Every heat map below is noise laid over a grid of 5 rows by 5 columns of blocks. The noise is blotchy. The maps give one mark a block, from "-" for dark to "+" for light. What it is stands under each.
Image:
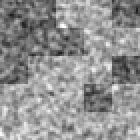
--++-
---++
-+++-
+++-+
+++++
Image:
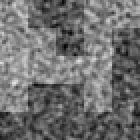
+--++
++-+-
++++-
+--+-
-----
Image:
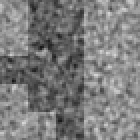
+--++
+--++
---++
+--++
++-++
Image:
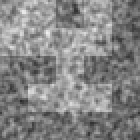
++-+-
++++-
--+--
-+++-
-----
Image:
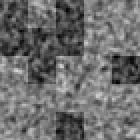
-+-++
---++
+-++-
+++++
++-++
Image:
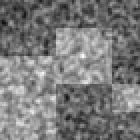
-----
--++-
++++-
++--+
++---
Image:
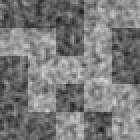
---++
++-+-
-+++-
-+-++
--+-+
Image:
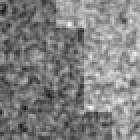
--+++
---++
---++
---++
----+
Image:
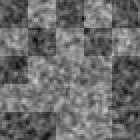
-+-+-
+-+-+
-+++-
++++-
--++-
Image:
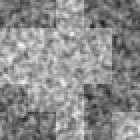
--+--
++++-
++++-
-++--
--+-+
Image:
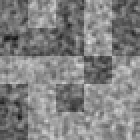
-+-+-
---+-
+++-+
-+-++
-++++
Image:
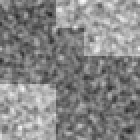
--+++
---++
-----
++---
++---
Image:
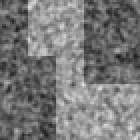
-++--
-++--
--+--
--+++
--+++
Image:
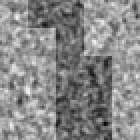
+--++
++-++
++--+
++--+
++--+
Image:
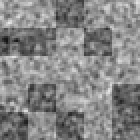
++-++
--+-+
+++++
+-++-
-+-+-
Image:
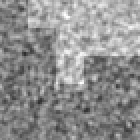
-++++
--+++
--+--
-----
-----
